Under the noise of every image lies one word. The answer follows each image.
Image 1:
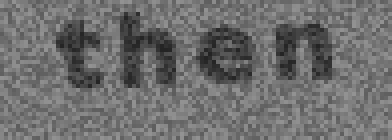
then
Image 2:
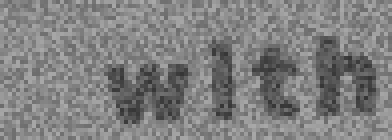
with
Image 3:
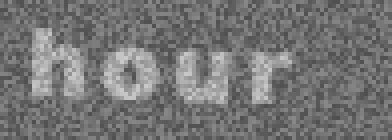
hour
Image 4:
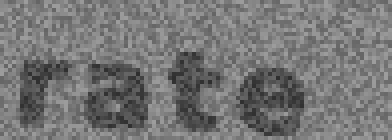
rate
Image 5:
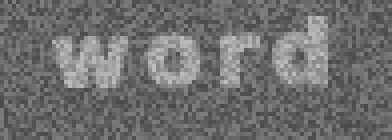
word
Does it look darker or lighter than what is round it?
lighter
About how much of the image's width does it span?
two thirds
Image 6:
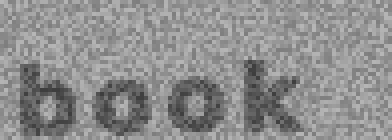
book
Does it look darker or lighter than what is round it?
darker
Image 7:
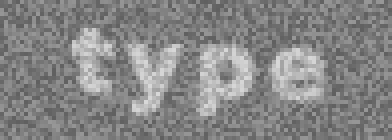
type
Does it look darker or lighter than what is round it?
lighter
